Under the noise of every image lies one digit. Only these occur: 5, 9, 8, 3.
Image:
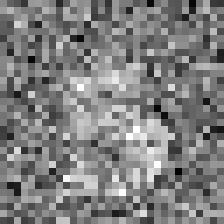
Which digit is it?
5
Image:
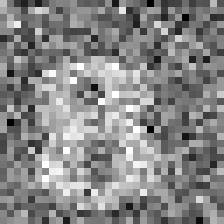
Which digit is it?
8
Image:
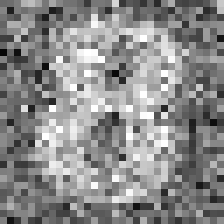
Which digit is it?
8
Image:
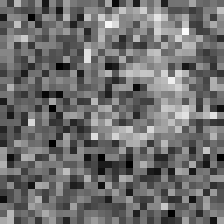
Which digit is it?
3
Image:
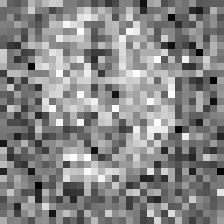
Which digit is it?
9
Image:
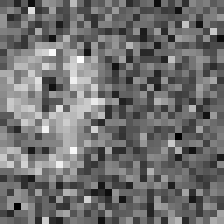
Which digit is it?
9
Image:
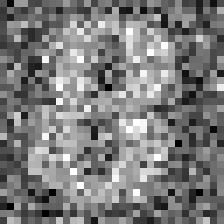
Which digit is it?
8
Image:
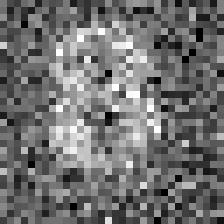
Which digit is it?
8
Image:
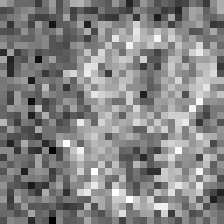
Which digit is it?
8
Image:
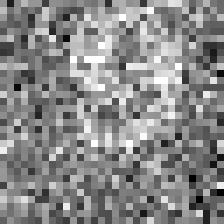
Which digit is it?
9
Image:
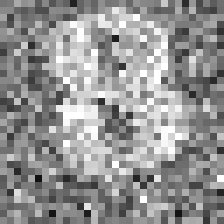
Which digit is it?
8
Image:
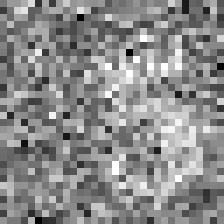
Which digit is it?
5
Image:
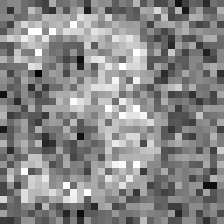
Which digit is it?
3
